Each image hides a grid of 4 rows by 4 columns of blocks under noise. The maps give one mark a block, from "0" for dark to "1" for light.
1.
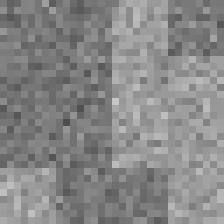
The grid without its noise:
0010
0011
0011
1001
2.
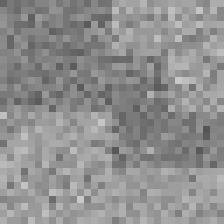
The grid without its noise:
0011
0001
1100
1111
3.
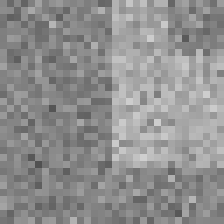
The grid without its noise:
0010
0011
0011
0000
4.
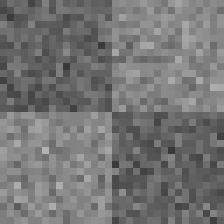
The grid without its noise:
0011
0011
1100
1100
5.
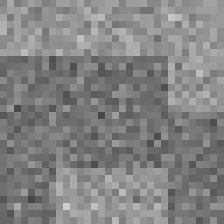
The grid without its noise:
1111
0001
0000
0110
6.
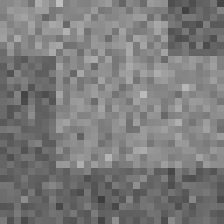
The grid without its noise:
1110
0111
0111
0000
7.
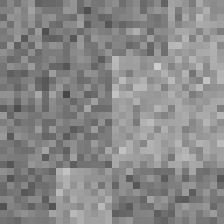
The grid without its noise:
0001
0011
0011
0100
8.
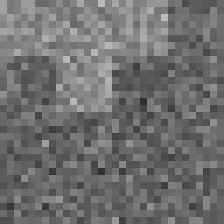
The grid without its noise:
1110
0100
0000
0000
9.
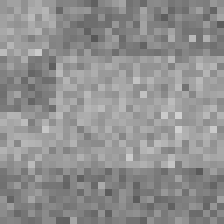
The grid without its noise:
1000
0111
1111
0000
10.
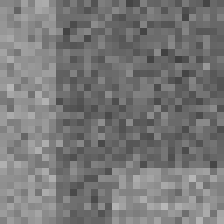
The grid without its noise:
1000
1000
1000
1011
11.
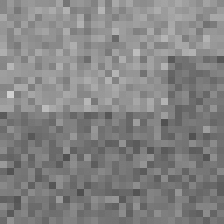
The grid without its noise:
1111
1110
0000
0000
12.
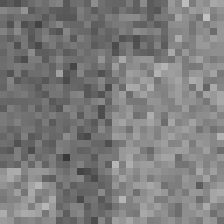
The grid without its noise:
0001
0011
0011
1011
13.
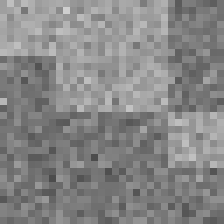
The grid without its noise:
1110
0110
0001
0000
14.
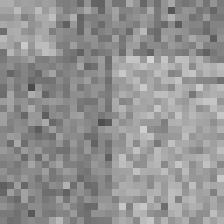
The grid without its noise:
1000
0011
0011
0011
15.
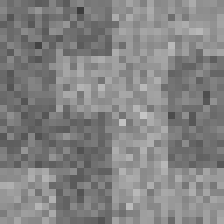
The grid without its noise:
0011
0110
0010
1011
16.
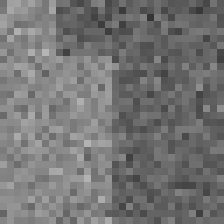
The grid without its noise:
1000
1100
1100
1100
